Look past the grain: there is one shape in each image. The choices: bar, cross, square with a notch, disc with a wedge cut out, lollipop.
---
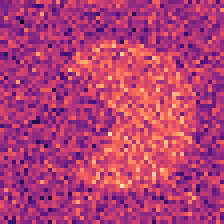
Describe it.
light disc with a wedge cut out
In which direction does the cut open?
left
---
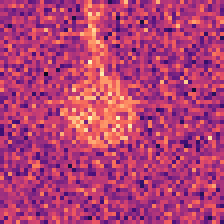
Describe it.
light lollipop
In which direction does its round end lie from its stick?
down
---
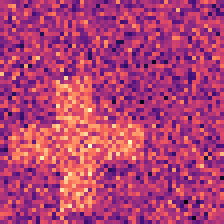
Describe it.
light cross
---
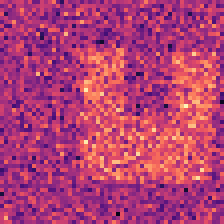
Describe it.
light square with a notch
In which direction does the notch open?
up
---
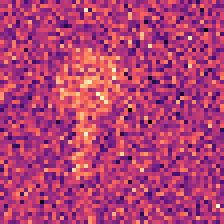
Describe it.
light lollipop
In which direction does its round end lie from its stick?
up
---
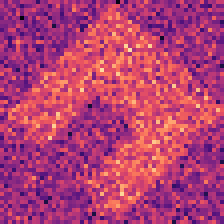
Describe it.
light square with a notch
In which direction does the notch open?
down and left
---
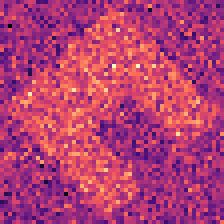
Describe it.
light square with a notch
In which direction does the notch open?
down and right
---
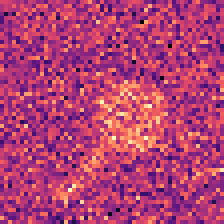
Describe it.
light lollipop
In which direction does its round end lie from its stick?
up and right
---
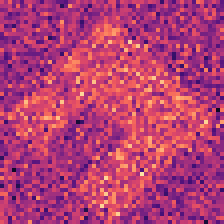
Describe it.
light square with a notch
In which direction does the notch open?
down and left
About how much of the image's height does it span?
nearly all
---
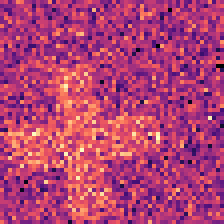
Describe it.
light cross
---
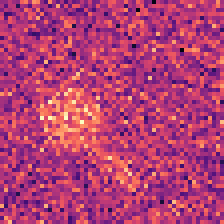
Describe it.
light lollipop
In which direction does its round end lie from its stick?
up and left
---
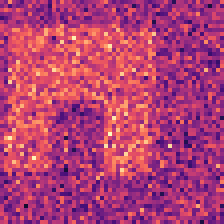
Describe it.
light square with a notch
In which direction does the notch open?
down
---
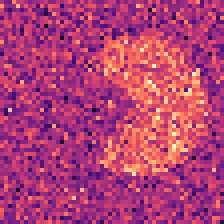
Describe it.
light disc with a wedge cut out
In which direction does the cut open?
left
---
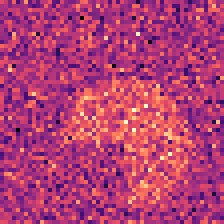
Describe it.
light disc with a wedge cut out
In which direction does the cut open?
down and left
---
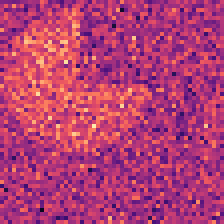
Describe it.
light disc with a wedge cut out
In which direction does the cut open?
up and right
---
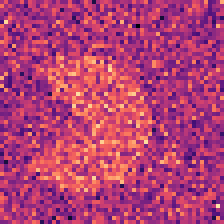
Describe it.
light disc with a wedge cut out
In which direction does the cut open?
left
